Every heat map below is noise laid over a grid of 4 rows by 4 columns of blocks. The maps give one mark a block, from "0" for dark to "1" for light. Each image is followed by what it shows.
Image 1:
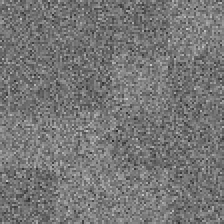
0 0 0 1
0 0 1 0
1 1 0 0
0 1 1 0
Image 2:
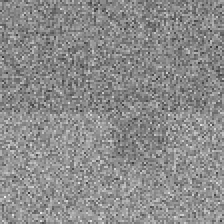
0 0 0 0
0 0 0 0
1 1 0 1
1 1 1 1
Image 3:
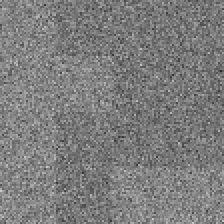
1 0 0 0
1 1 0 0
1 0 0 0
1 0 1 1
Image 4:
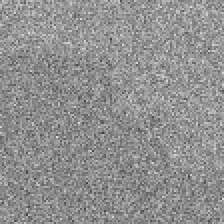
1 1 1 1
0 0 1 1
0 0 0 1
0 0 0 0
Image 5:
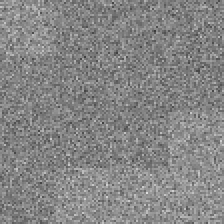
1 0 0 0
0 0 0 0
0 0 0 1
0 1 1 1
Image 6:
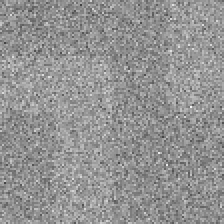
0 0 0 1
1 1 0 1
0 1 0 0
0 1 0 0
